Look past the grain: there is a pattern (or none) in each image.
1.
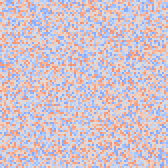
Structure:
only noise
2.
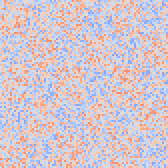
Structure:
a checkerboard
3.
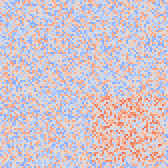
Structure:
one block
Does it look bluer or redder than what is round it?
redder
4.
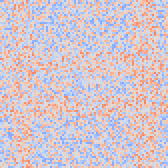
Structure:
bands of rows crossing bands of columns
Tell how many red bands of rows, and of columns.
2 and 2
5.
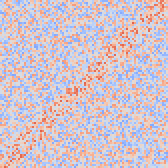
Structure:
a diagonal band
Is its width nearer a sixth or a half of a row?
a sixth
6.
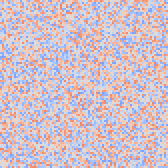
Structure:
only noise
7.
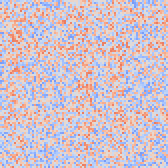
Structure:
bands of rows crossing bands of columns
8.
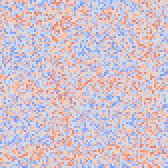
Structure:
bands of rows crossing bands of columns
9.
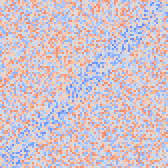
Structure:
a diagonal band
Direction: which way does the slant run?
bottom left to top right
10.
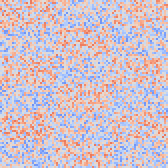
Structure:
a checkerboard
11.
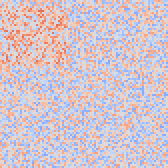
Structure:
one block
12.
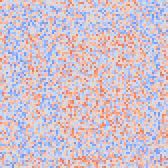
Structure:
bands of rows crossing bands of columns
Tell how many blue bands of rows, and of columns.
2 and 3
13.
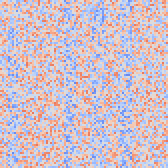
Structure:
bands of columns
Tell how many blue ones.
4
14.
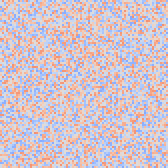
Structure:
only noise
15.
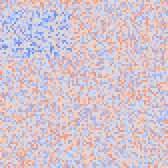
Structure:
one block
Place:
top left
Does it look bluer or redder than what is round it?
bluer
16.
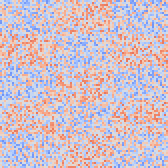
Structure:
a checkerboard
